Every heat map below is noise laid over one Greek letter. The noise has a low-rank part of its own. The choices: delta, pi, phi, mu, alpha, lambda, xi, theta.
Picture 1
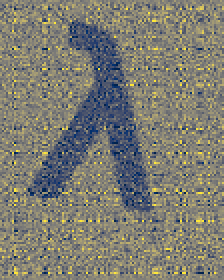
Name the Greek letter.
lambda
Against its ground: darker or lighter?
darker
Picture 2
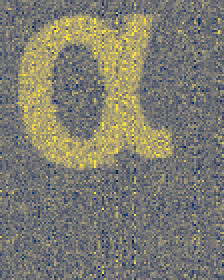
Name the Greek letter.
alpha
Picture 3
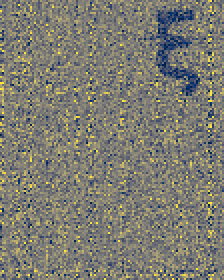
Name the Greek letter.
xi
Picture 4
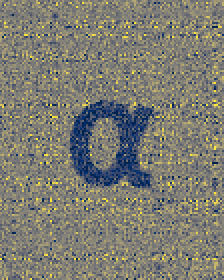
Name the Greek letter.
alpha
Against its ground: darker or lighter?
darker
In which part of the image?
centre
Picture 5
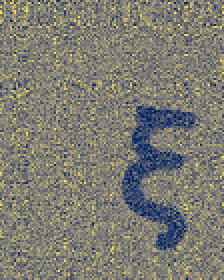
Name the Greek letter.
xi
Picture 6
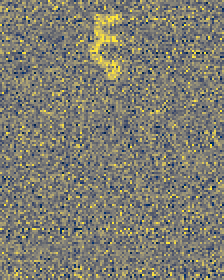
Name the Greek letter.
xi
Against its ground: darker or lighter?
lighter
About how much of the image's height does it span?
a quarter
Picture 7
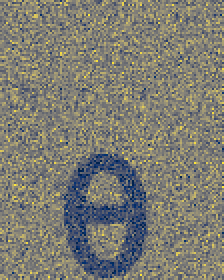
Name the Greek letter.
theta
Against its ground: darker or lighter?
darker
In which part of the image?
bottom middle
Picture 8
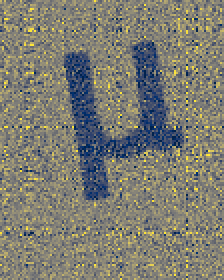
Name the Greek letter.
mu
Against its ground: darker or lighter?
darker
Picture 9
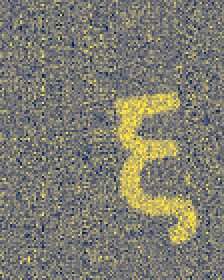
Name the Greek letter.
xi
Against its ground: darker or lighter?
lighter
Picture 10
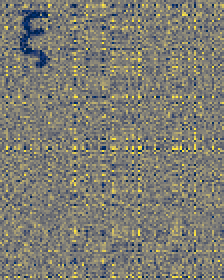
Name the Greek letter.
xi
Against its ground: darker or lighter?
darker
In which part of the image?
top left
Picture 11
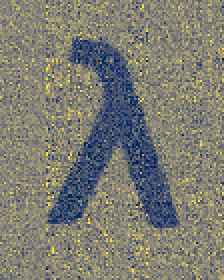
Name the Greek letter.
lambda
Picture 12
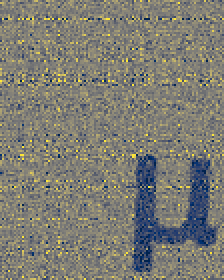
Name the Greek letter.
mu
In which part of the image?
bottom right
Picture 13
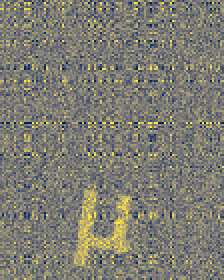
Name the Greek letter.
mu
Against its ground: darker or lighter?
lighter
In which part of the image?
bottom middle
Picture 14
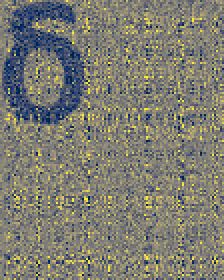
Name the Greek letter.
delta
